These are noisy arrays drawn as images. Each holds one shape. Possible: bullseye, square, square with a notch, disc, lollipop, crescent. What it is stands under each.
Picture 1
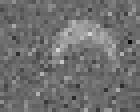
crescent
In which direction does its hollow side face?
down
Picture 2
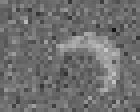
crescent
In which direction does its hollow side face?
down and left
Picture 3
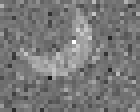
crescent
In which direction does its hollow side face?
up and left
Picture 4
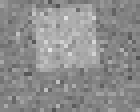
square
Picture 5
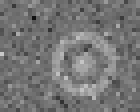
bullseye
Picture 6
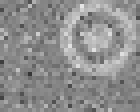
bullseye
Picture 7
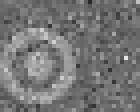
bullseye
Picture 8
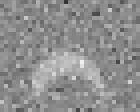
crescent
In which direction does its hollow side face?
down
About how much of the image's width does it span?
half
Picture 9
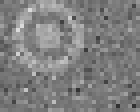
bullseye
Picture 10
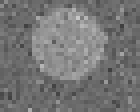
disc
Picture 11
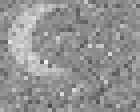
crescent
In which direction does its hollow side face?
right
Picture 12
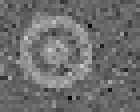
bullseye
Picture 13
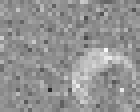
crescent
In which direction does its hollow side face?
down and right
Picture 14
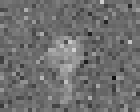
lollipop
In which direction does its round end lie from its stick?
up
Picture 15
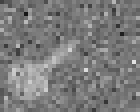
lollipop
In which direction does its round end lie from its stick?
down and left
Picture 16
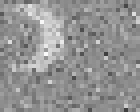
crescent
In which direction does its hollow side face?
left
